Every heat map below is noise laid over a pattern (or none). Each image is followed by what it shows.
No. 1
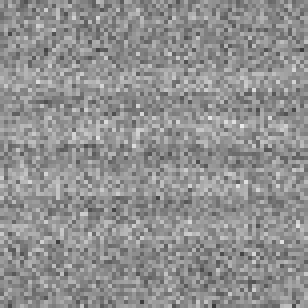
bands of rows
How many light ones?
4
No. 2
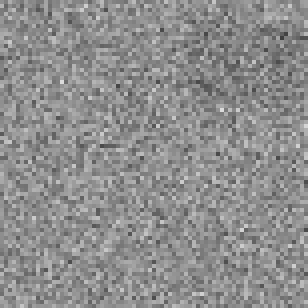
one block
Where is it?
top right
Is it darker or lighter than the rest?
darker
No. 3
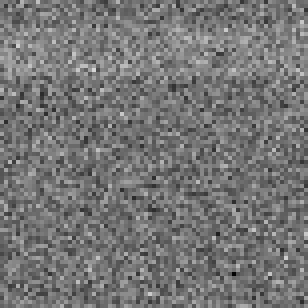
one band of rows
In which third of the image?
top
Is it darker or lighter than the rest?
lighter
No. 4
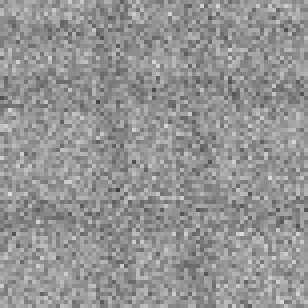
bands of rows crossing bands of columns
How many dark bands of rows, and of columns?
3 and 2
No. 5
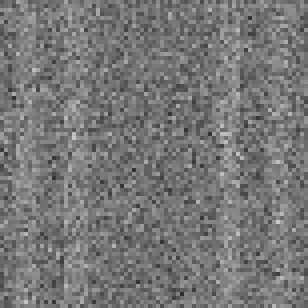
bands of columns
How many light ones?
4
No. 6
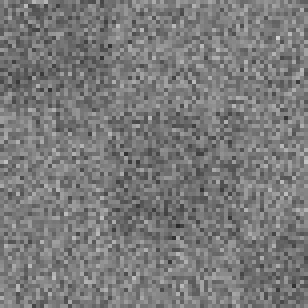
blocks along the diagonal
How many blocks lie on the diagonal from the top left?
3
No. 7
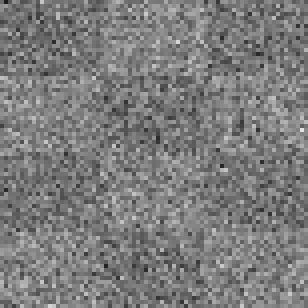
a checkerboard
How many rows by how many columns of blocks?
4 by 3
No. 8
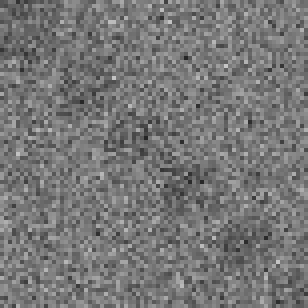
blocks along the diagonal
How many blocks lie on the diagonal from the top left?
6
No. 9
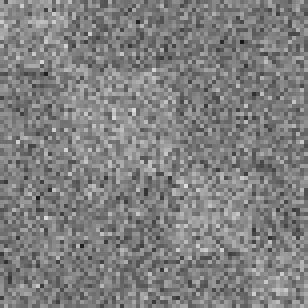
blocks along the diagonal
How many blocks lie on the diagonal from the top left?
4
